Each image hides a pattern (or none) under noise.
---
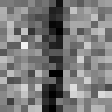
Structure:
one band of columns
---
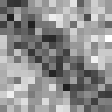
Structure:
a diagonal band
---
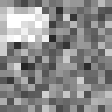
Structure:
one block
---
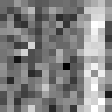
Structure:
one band of columns
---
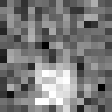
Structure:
one block
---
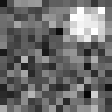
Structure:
one block
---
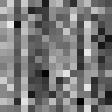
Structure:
bands of columns
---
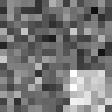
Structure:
one block
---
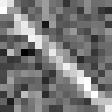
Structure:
a diagonal band
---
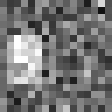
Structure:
one block
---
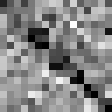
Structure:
blocks along the diagonal
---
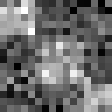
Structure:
blocks along the diagonal
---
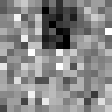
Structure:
one block
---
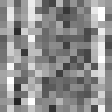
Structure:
bands of columns
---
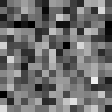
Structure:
only noise
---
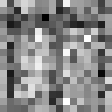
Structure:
bands of rows crossing bands of columns
